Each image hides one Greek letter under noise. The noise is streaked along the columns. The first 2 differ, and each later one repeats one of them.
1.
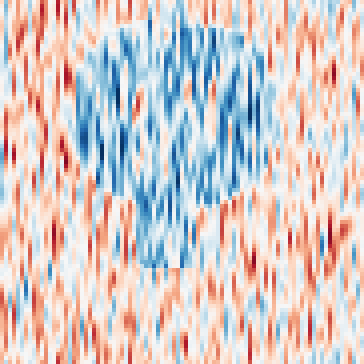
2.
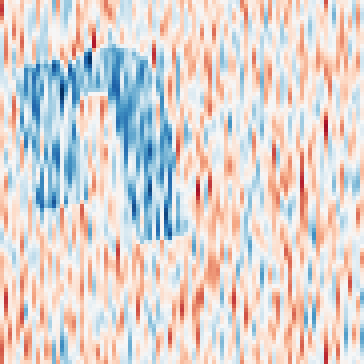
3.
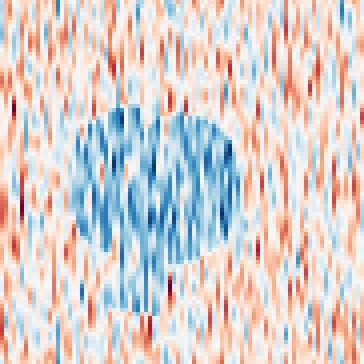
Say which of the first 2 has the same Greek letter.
1
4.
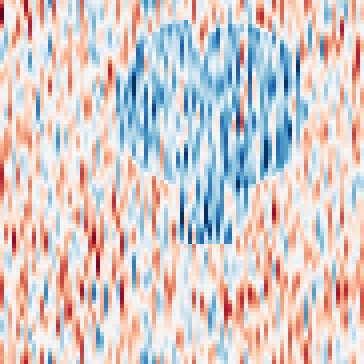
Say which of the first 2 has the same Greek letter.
1
